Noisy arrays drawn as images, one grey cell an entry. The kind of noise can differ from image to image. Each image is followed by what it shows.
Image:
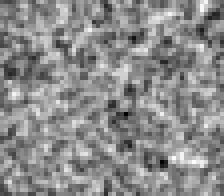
blotchy
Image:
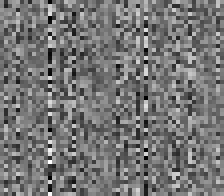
columns of uneven size
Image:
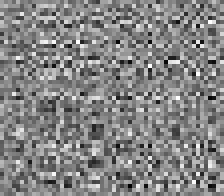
low rank plus noise
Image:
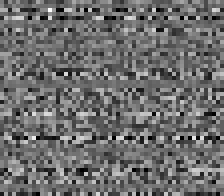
rows of uneven size
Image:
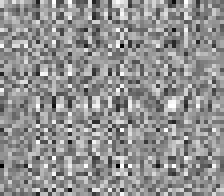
low rank plus noise
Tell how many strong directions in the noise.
two
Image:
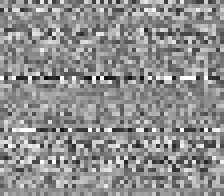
rows of uneven size
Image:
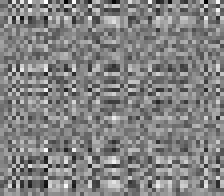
low rank plus noise
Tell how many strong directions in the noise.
one
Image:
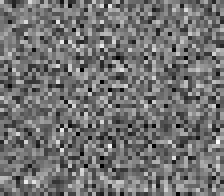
low rank plus noise
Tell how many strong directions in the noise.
five to eight
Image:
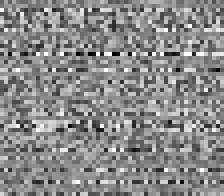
rows of uneven size
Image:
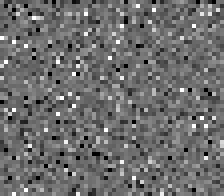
heavy tails
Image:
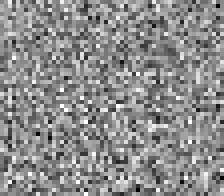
low rank plus noise
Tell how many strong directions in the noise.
five to eight
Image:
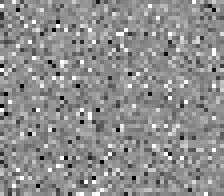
heavy tails
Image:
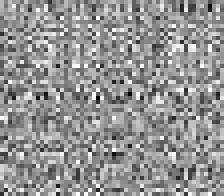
low rank plus noise
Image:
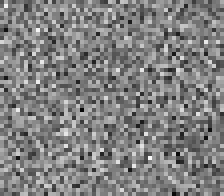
independent entries
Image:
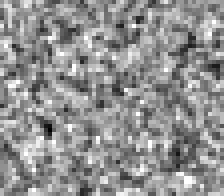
blotchy
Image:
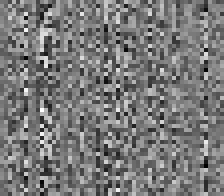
columns of uneven size
